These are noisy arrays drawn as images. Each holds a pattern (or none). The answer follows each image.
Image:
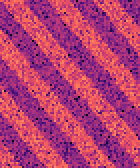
diagonal stripes
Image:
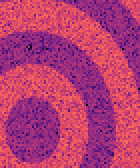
rings round one point
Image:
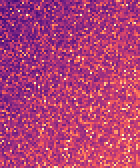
a smooth slope
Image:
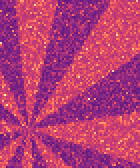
spokes from one point
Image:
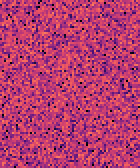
only noise
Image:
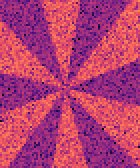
spokes from one point
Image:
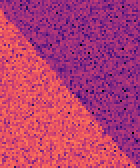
a sharp edge
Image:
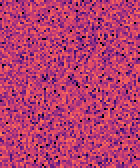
only noise
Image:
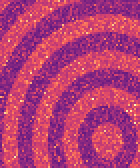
rings round one point
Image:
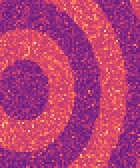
rings round one point
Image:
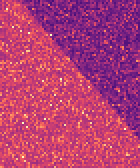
a sharp edge
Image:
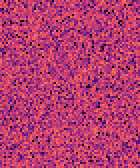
only noise
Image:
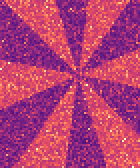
spokes from one point
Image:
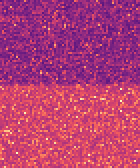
a sharp edge
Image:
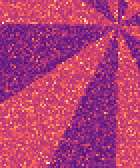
spokes from one point
